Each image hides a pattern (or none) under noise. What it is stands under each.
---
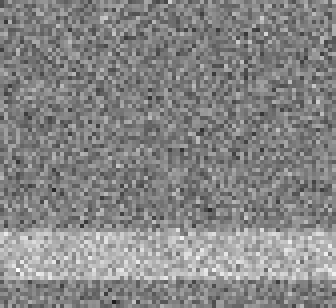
one horizontal stripe
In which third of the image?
bottom
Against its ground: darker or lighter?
lighter
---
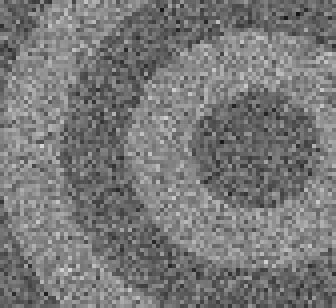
rings round one point
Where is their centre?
middle right
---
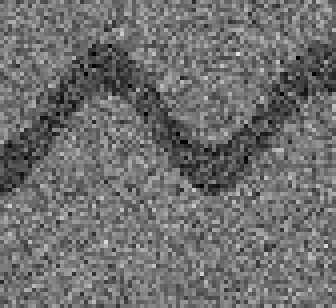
a wavy band
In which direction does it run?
left to right
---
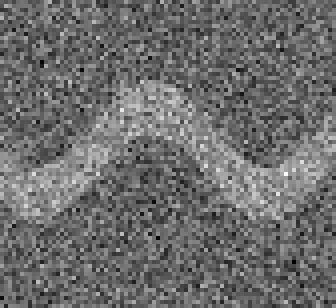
a wavy band
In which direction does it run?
left to right
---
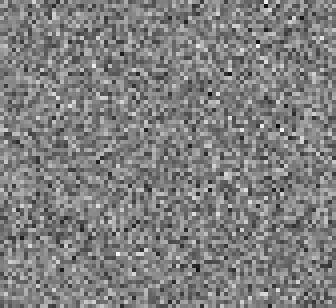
only noise
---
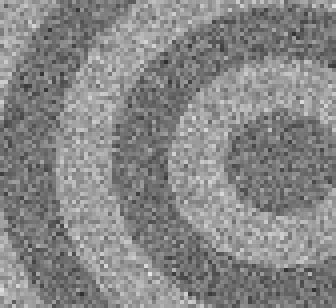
rings round one point
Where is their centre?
middle right
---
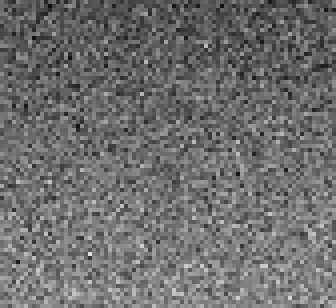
a smooth slope
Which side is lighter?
bottom
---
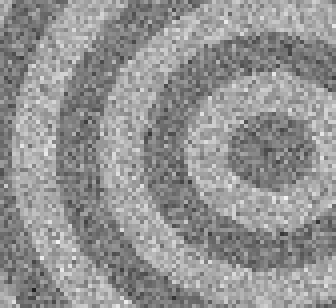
rings round one point
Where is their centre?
middle right
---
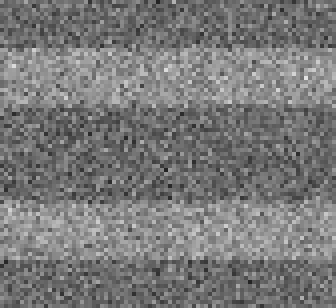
horizontal stripes
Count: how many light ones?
2
